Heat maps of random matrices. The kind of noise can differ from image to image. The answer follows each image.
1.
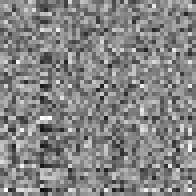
low rank plus noise
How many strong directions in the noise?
one
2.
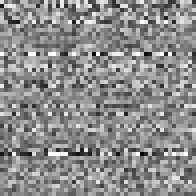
rows of uneven size
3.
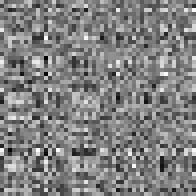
low rank plus noise
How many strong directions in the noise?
one
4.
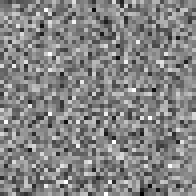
independent entries
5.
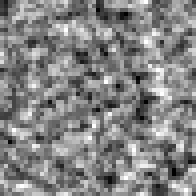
blotchy
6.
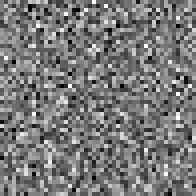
low rank plus noise
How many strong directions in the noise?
five to eight
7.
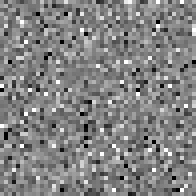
heavy tails
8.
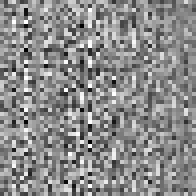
columns of uneven size
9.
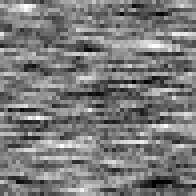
streaked along the rows
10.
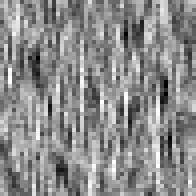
streaked along the columns
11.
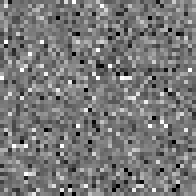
heavy tails
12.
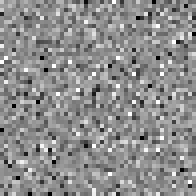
heavy tails
